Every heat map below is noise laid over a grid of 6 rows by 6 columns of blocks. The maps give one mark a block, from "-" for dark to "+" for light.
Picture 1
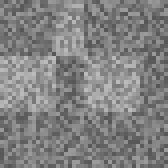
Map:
- - + - - -
- - + - - -
+ + - + + -
+ + - + + -
- - - - - -
- - - - - -
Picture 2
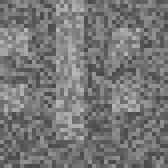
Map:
- - + - - -
+ - + - + -
- - + - - -
+ - + - + -
- - + - - -
- - - - - -
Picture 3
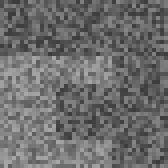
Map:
- - - - - -
- - - - - -
+ + + + - -
+ + - - - -
+ + - - - -
+ + + + - -
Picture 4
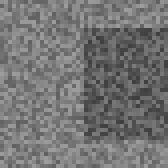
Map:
+ + + + + +
+ + + - - -
+ + + - - -
+ + + - - -
+ + + - - -
+ + + + + +
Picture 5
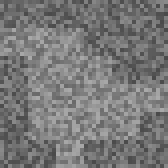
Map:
- - - - - -
+ + + - - -
- + + + - -
- + + + + +
- + + + + -
- - + - - -
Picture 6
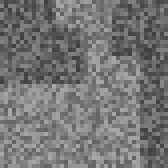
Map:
- - + + - -
- - - + - -
- - - + + -
+ + + + + -
+ + + + + -
+ + + + + -
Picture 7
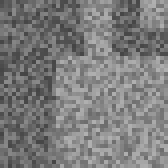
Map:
- - - + - +
- - - + - -
- - + + + +
- - + + + +
- - + + + +
- - + + + +
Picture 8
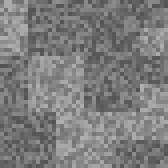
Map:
+ - - - - -
+ - - - - +
- + + - - -
- + + - - +
- - + + + +
- - + + - -
